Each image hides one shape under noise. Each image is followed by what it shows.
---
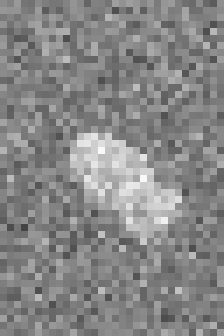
light footprint
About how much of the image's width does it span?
half
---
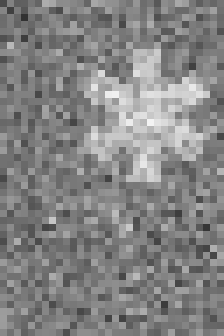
light asterisk
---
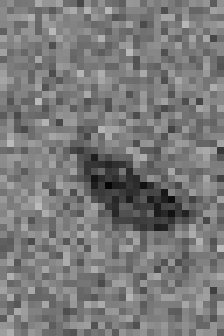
dark umbrella
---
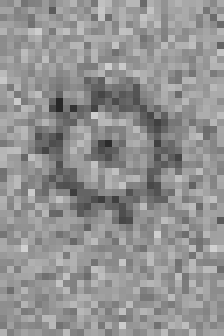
dark gear
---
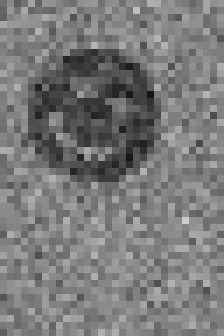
dark smiling face
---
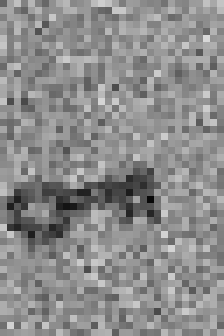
dark key
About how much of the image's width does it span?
two thirds
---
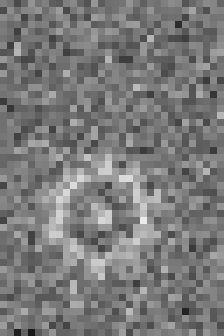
light gear
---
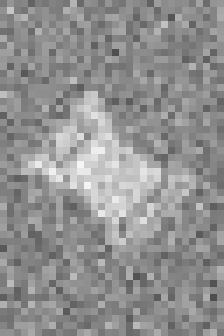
light chess rook
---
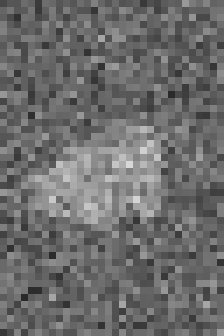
light chess knight
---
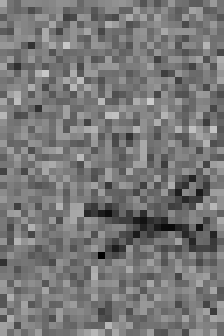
dark pair of scissors
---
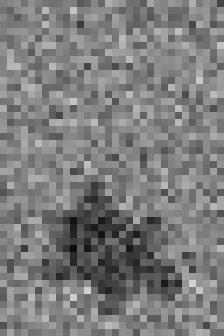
dark turtle
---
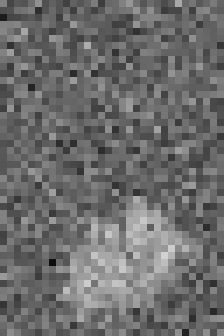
light chess knight
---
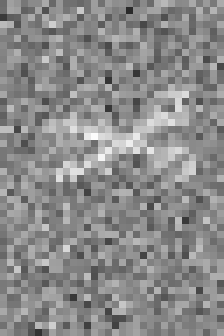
light pair of scissors
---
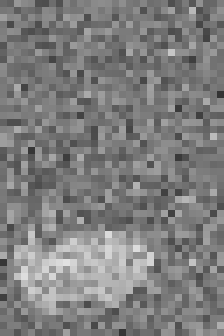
light footprint
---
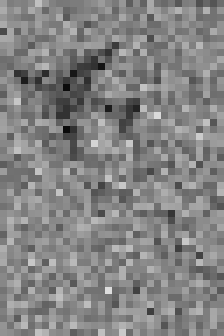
dark airplane
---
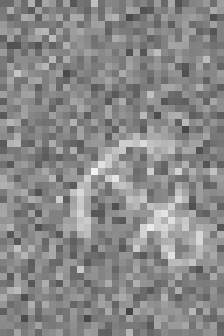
light anchor
